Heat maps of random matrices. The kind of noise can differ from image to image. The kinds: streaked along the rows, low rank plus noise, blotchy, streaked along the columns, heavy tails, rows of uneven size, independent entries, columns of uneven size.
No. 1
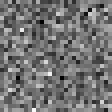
independent entries
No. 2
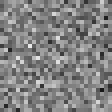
independent entries
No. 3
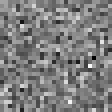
independent entries
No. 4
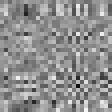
low rank plus noise
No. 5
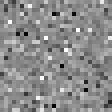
heavy tails
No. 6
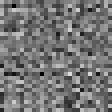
low rank plus noise
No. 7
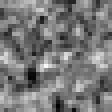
blotchy
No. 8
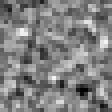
blotchy
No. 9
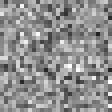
low rank plus noise
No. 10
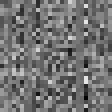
columns of uneven size
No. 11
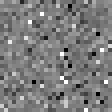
heavy tails
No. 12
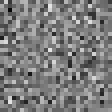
low rank plus noise
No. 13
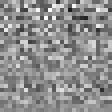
rows of uneven size
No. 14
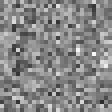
low rank plus noise
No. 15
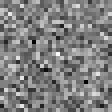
independent entries
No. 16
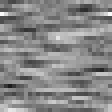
streaked along the rows
